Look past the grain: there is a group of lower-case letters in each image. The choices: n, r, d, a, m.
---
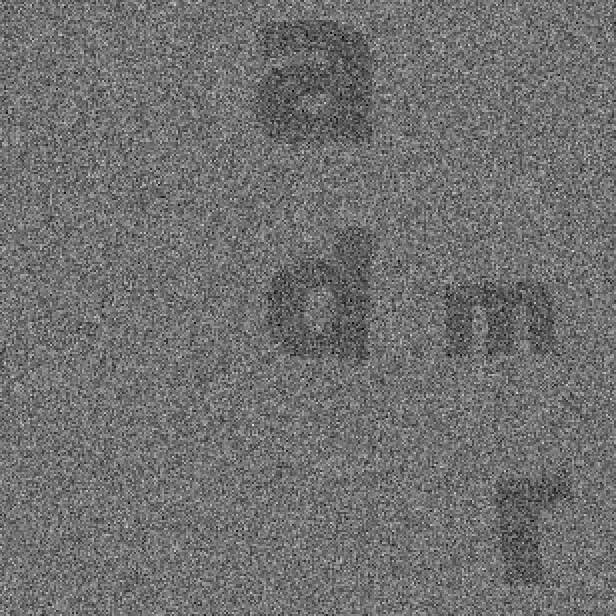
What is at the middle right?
m
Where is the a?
top middle
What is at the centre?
d
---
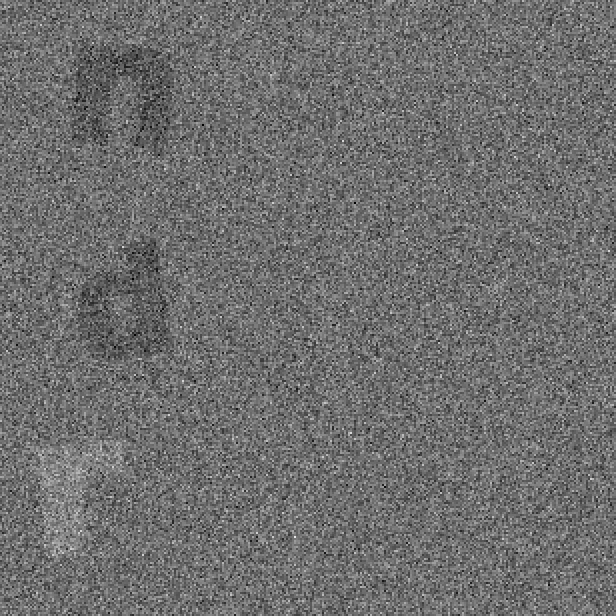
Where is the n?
top left
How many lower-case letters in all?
3
